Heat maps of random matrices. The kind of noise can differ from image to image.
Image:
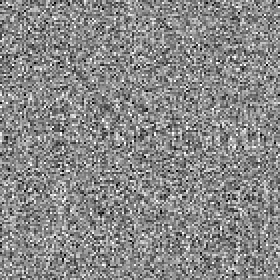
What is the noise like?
low rank plus noise
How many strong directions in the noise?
five to eight
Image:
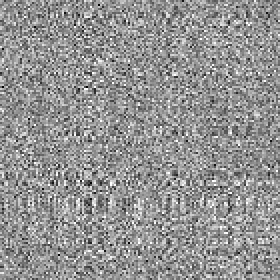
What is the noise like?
low rank plus noise
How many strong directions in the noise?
one
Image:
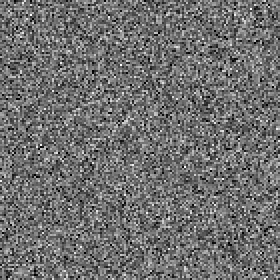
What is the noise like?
independent entries
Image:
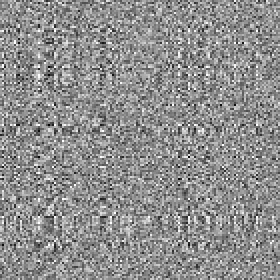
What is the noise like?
low rank plus noise
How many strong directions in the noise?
one
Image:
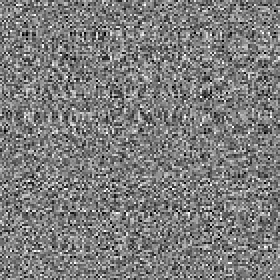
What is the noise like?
low rank plus noise
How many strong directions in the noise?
two
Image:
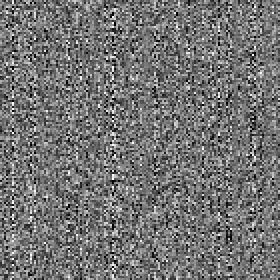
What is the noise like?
columns of uneven size
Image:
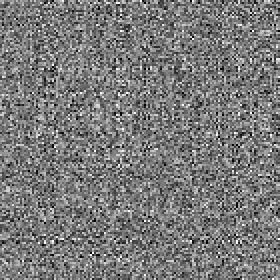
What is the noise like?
low rank plus noise
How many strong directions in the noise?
three or four
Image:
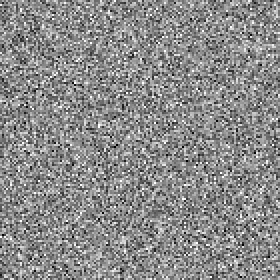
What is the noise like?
independent entries
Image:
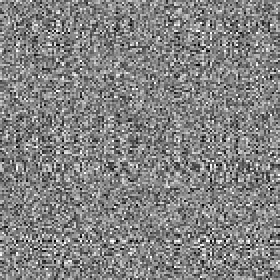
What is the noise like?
low rank plus noise
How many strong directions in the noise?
one
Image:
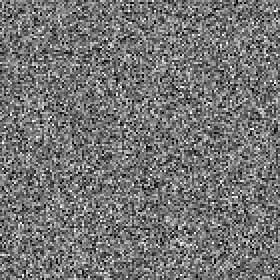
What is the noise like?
independent entries
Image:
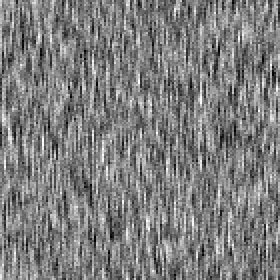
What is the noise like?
streaked along the columns
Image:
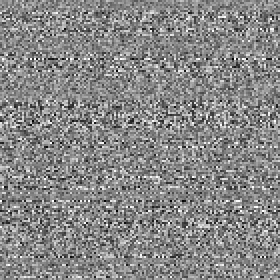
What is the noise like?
rows of uneven size
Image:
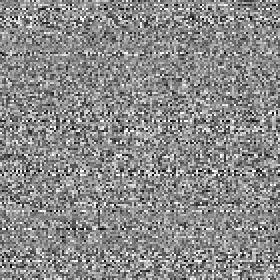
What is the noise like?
rows of uneven size
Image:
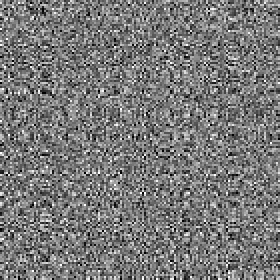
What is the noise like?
low rank plus noise
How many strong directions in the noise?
one
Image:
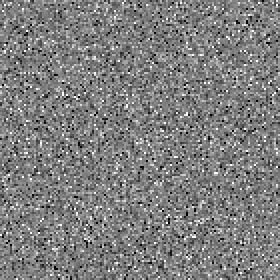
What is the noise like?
heavy tails
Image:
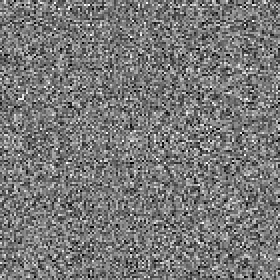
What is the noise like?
low rank plus noise
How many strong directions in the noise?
five to eight
